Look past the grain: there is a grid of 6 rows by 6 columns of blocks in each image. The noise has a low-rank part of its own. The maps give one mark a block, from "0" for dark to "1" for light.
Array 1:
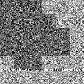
0 0 0 1 1 1
0 0 0 0 1 1
0 0 0 0 0 1
0 0 0 0 0 1
1 0 0 1 1 1
1 1 1 1 1 1
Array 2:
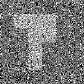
0 0 0 0 0 0
0 1 1 1 0 0
0 0 1 1 0 0
0 0 1 0 0 0
0 0 1 0 0 0
0 0 0 0 0 0
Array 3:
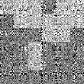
1 1 1 0 1 1
0 1 1 1 1 1
0 0 0 1 1 0
0 0 1 0 0 0
0 0 1 0 0 0
0 0 0 0 0 0
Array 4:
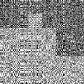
0 0 0 0 0 0
0 0 1 0 0 0
1 1 1 1 0 0
1 1 1 1 0 0
1 1 1 1 1 1
1 1 1 1 1 1
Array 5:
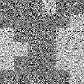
0 0 0 1 0 0
0 0 0 0 0 1
1 0 0 0 1 1
1 1 0 0 1 1
1 0 0 0 1 1
0 0 0 0 0 1
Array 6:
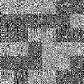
1 1 1 1 0 0
0 0 0 0 0 1
0 0 1 1 0 0
1 1 0 1 1 1
0 0 0 1 1 0
1 0 1 1 0 0
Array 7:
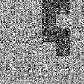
1 1 1 0 0 1
1 1 1 0 1 1
1 1 1 0 0 1
1 1 1 1 0 1
1 1 1 1 1 1
1 1 1 1 1 1
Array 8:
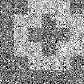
0 0 1 1 1 0
0 1 1 0 1 1
0 1 0 0 0 1
0 1 1 0 1 1
0 0 1 1 1 0
0 0 0 0 0 0
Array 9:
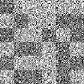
0 1 1 1 1 1
1 0 1 1 0 0
0 1 1 0 1 0
1 0 0 1 0 1
0 1 1 1 0 0
1 0 0 1 0 1
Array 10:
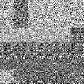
1 0 1 1 1 1
1 0 1 1 1 1
1 1 1 1 1 0
0 0 0 0 0 0
0 0 0 0 0 0
1 0 0 0 0 0
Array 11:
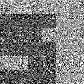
1 1 1 1 1 1
0 0 0 0 1 1
0 0 0 1 1 1
0 0 0 0 1 1
1 1 0 0 1 1
0 0 0 0 1 1
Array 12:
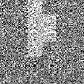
0 0 1 0 0 0
0 0 1 1 0 0
0 0 1 1 0 0
0 0 1 0 0 0
0 0 0 0 0 0
0 0 0 0 0 0
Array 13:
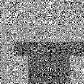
1 1 1 1 1 1
1 1 1 1 1 1
1 1 1 1 1 1
1 0 0 0 0 0
1 1 0 0 0 1
1 1 0 0 0 1
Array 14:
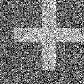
0 0 0 1 0 0
0 0 0 1 0 0
0 1 1 1 1 1
0 0 0 1 0 0
0 0 0 1 0 0
0 0 0 0 0 0
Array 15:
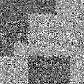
0 0 0 0 1 1
0 0 1 1 1 1
0 0 1 1 1 1
0 1 1 1 1 1
1 1 0 0 0 1
1 1 0 0 0 1
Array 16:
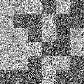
1 1 1 0 1 0
1 0 0 1 0 0
1 1 0 1 0 1
1 1 1 0 0 1
1 1 0 1 1 0
0 0 0 1 0 0
